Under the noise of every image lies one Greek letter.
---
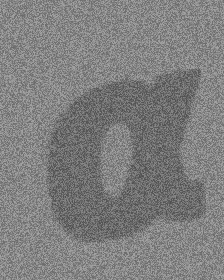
alpha
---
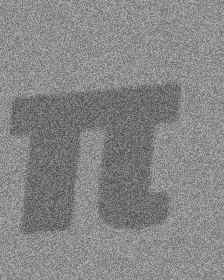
pi
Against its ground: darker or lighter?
darker
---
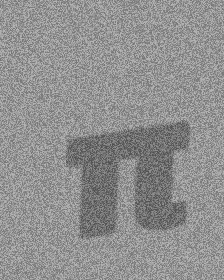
pi
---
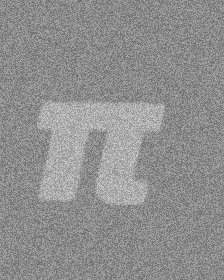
pi
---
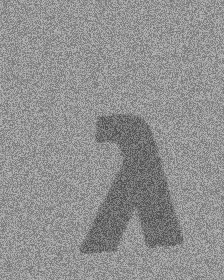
lambda
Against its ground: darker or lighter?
darker
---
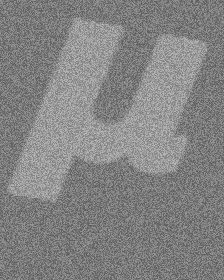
mu
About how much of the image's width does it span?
nearly all
